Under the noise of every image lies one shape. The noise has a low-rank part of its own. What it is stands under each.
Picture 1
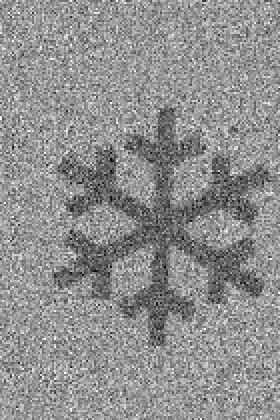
snowflake
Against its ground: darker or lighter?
darker
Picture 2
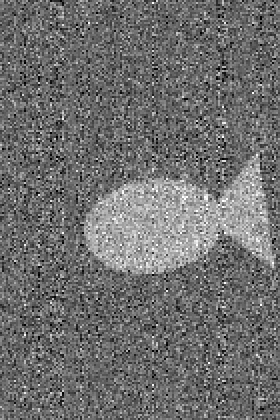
fish
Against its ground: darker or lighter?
lighter
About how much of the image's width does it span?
two thirds
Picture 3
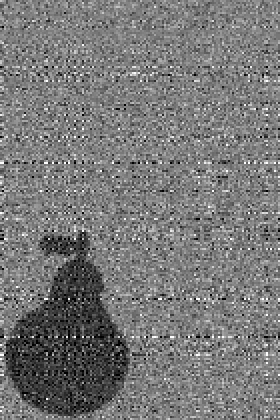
pear
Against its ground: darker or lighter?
darker
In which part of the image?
bottom left
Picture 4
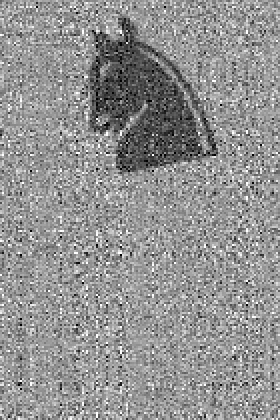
chess knight
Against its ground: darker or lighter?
darker
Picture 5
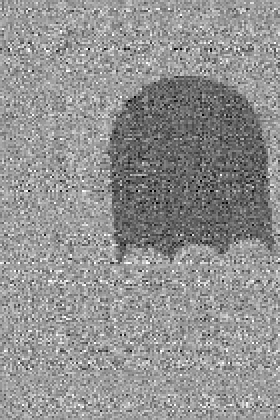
ghost
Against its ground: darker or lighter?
darker
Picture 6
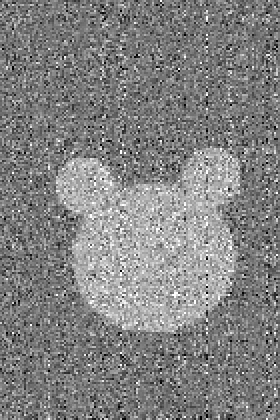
bear's head
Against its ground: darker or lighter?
lighter
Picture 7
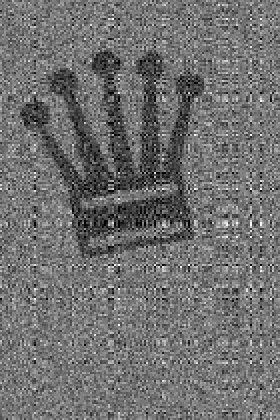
chess queen
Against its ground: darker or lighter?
darker
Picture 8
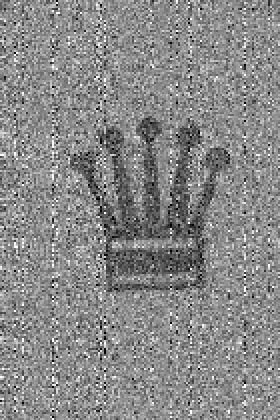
chess queen
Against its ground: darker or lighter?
darker
